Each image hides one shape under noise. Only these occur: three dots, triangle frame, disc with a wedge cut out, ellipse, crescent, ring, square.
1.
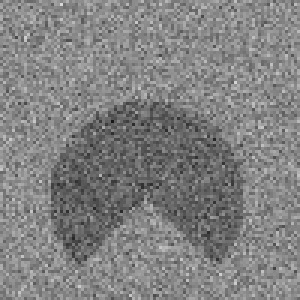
disc with a wedge cut out
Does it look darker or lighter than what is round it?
darker
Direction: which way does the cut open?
down
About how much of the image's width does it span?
two thirds
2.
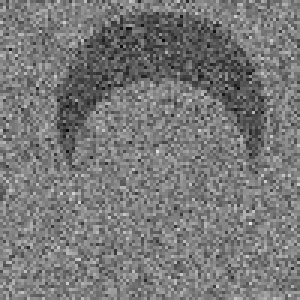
crescent
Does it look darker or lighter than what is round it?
darker
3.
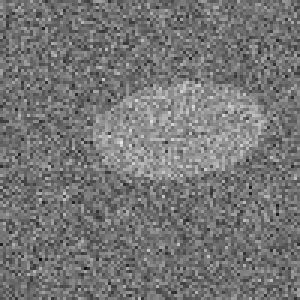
ellipse
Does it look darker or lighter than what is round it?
lighter
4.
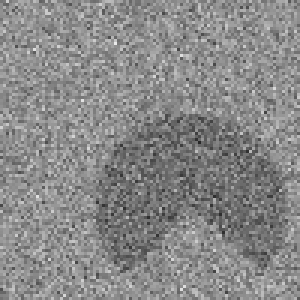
disc with a wedge cut out
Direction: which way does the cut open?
down
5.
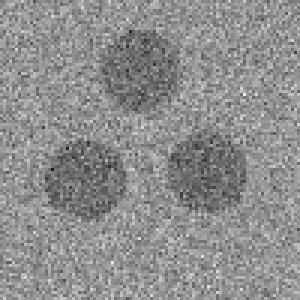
three dots
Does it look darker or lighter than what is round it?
darker
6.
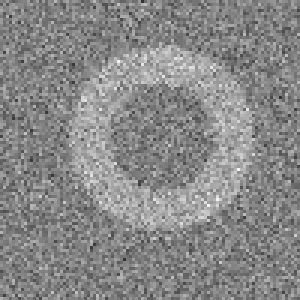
ring
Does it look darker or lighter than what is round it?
lighter
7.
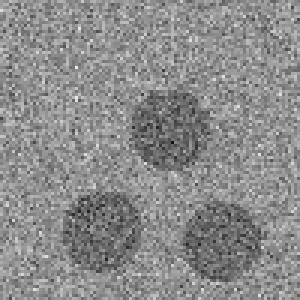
three dots
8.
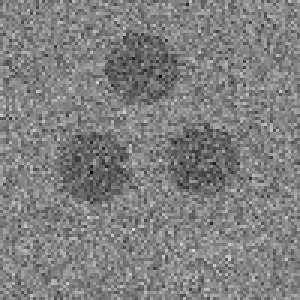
three dots
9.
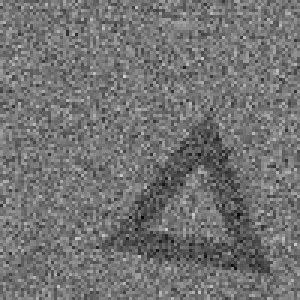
triangle frame
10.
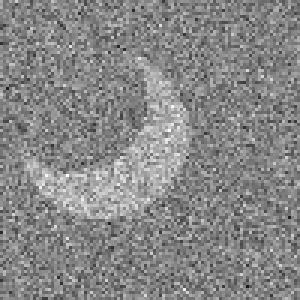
crescent
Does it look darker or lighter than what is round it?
lighter
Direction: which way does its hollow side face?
up and left
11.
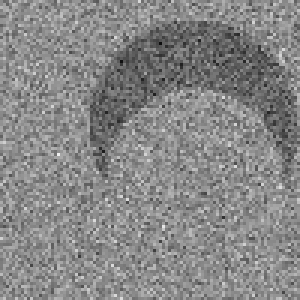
crescent
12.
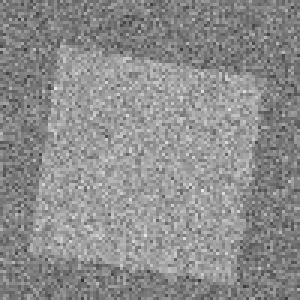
square
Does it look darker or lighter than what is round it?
lighter
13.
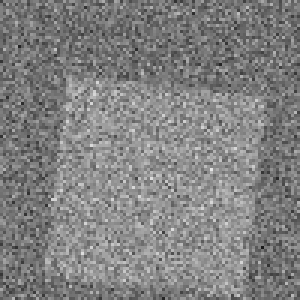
square
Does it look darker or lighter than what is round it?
lighter
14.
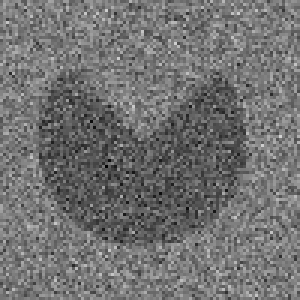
disc with a wedge cut out
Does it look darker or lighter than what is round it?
darker
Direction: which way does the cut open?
up
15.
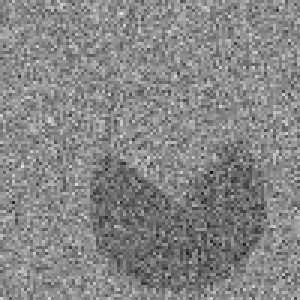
disc with a wedge cut out
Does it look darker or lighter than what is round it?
darker
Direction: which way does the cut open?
up
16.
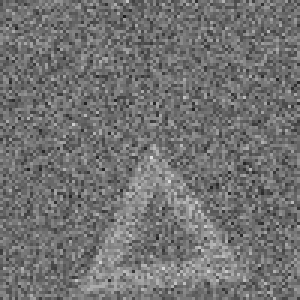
triangle frame
